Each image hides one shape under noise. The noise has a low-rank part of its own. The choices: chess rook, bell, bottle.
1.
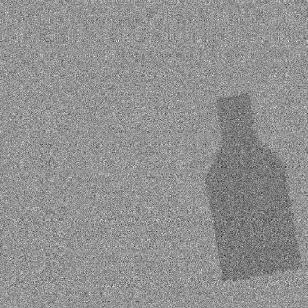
bottle
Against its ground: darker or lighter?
darker
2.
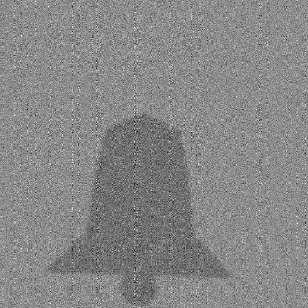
bell
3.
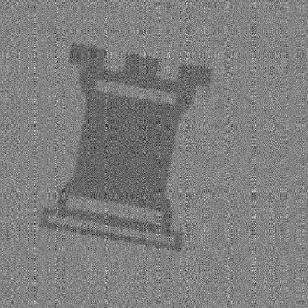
chess rook
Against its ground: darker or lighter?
darker
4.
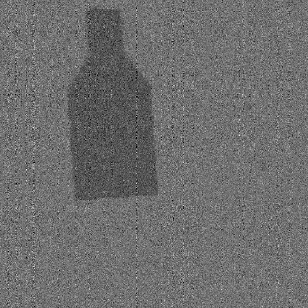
bottle
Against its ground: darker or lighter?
darker
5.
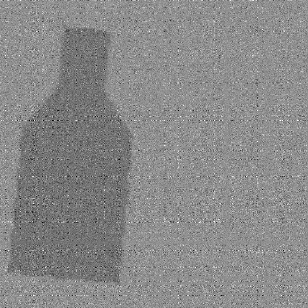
bottle
